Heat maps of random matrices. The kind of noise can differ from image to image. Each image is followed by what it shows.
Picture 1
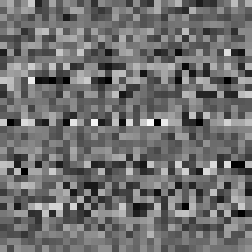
rows of uneven size
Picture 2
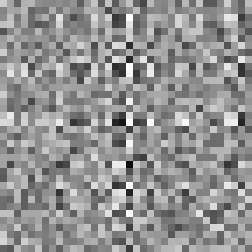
low rank plus noise
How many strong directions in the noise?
one
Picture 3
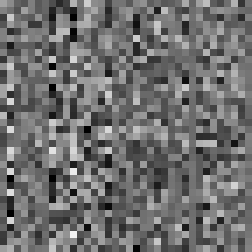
columns of uneven size
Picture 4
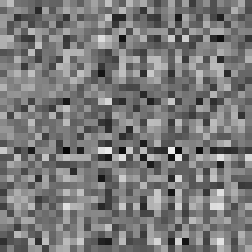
low rank plus noise
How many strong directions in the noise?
one
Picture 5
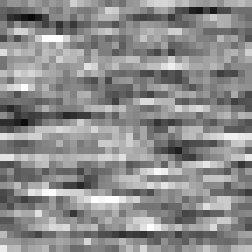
streaked along the rows
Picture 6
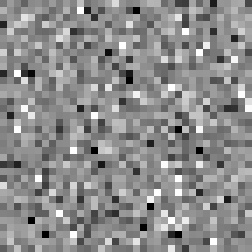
heavy tails
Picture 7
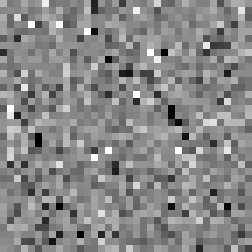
heavy tails
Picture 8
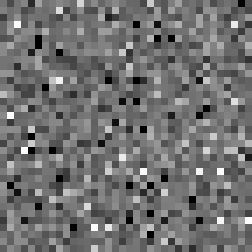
heavy tails
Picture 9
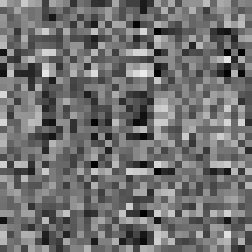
low rank plus noise
